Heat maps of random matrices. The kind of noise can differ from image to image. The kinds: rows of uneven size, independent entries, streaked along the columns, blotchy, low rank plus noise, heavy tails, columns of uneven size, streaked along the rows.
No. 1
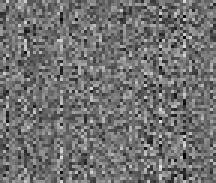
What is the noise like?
columns of uneven size
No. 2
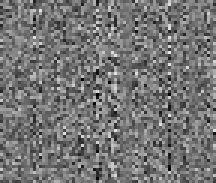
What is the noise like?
columns of uneven size
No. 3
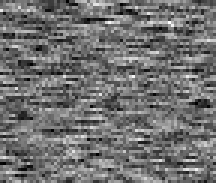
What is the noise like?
streaked along the rows
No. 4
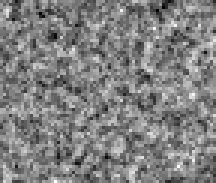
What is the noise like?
blotchy
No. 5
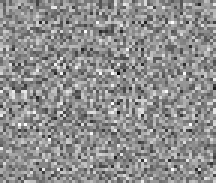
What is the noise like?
low rank plus noise
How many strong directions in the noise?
five to eight
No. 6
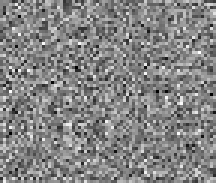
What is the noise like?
low rank plus noise
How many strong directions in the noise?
three or four
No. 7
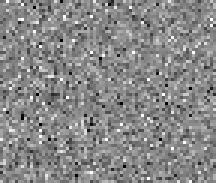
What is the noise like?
heavy tails
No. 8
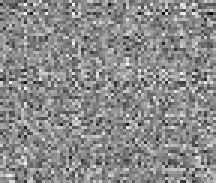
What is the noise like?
low rank plus noise
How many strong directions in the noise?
two
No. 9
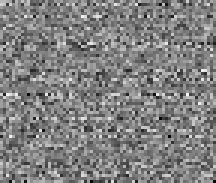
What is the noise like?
rows of uneven size
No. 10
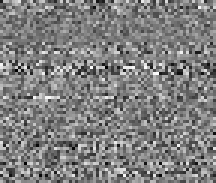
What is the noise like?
rows of uneven size
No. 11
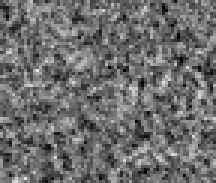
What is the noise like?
blotchy
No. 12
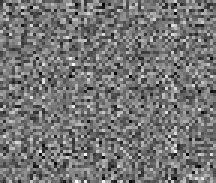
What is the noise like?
low rank plus noise
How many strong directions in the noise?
three or four
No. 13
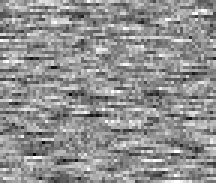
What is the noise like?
streaked along the rows
